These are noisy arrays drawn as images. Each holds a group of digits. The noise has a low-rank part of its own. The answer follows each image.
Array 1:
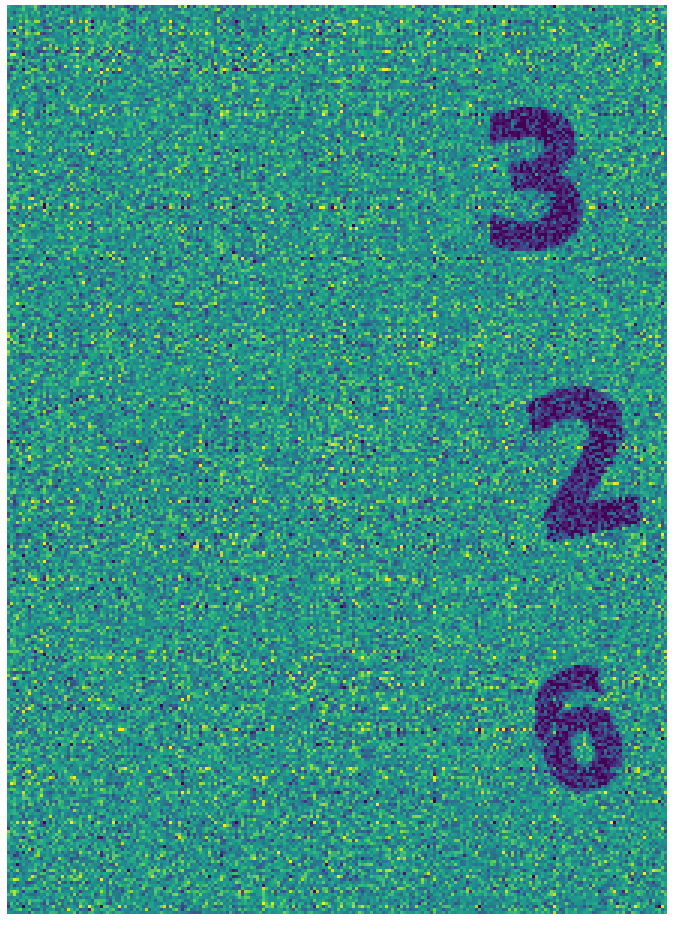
top right: 3; middle right: 2; bottom right: 6
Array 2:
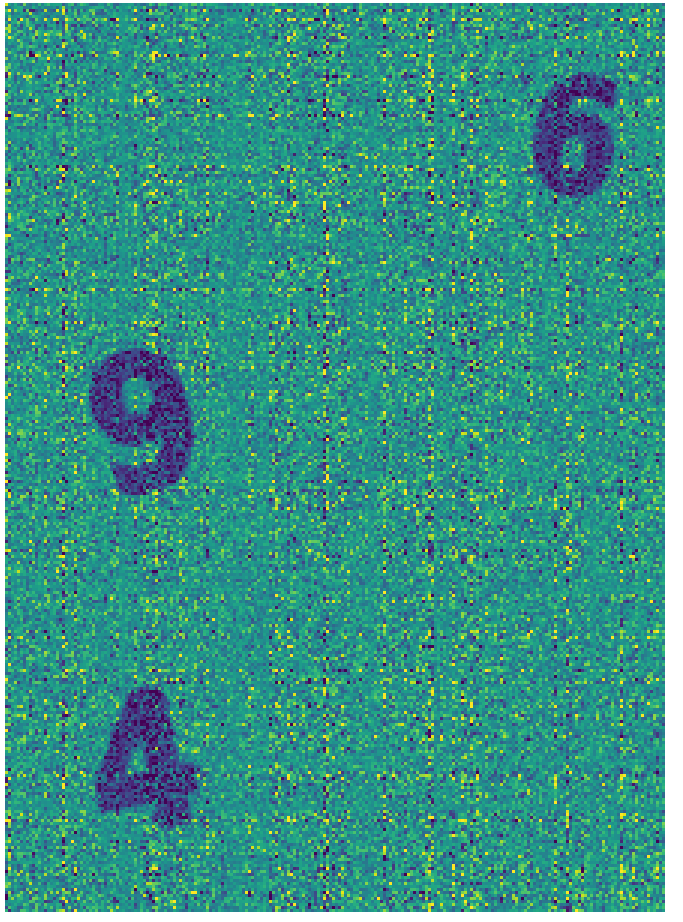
top right: 6; middle left: 9; bottom left: 4
